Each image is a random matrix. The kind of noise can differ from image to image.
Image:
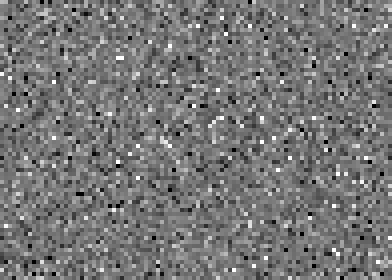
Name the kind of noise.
heavy tails
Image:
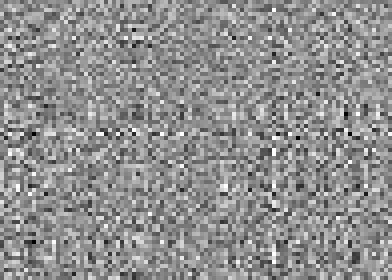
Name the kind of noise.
low rank plus noise
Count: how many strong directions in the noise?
three or four
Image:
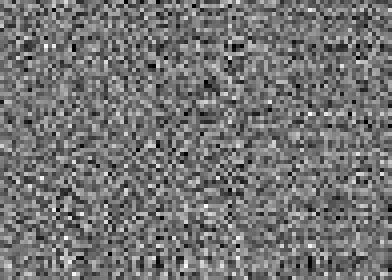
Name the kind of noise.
low rank plus noise
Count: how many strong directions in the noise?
three or four
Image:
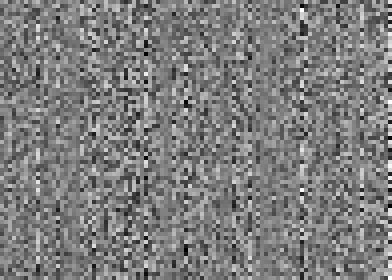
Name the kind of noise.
columns of uneven size
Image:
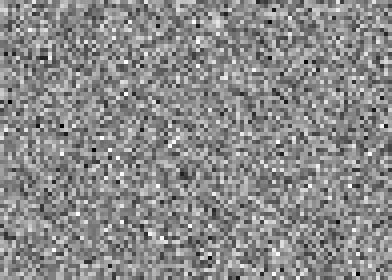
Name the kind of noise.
independent entries
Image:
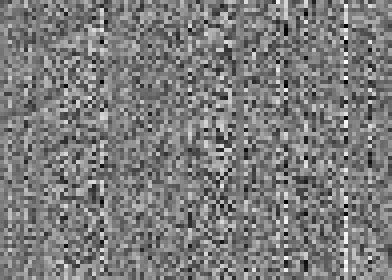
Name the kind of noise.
columns of uneven size
